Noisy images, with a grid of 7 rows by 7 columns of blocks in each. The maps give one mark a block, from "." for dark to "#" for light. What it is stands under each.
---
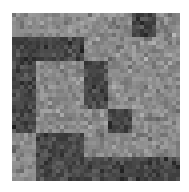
#####.#
...####
.##.###
.##.###
.###.##
#..####
#......
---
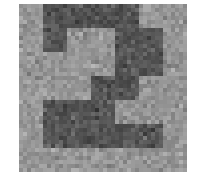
#....##
#.##..#
####..#
###..##
#...###
#.....#
#######
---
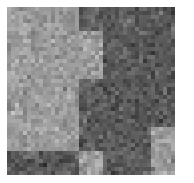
###....
####...
####...
###....
###....
###...#
...#..#
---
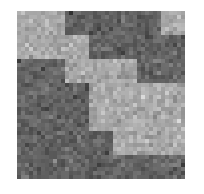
##....#
###....
..###..
...####
...####
....###
.......
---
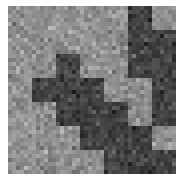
#####.#
#####..
##.##..
#...##.
##...#.
###...#
####...
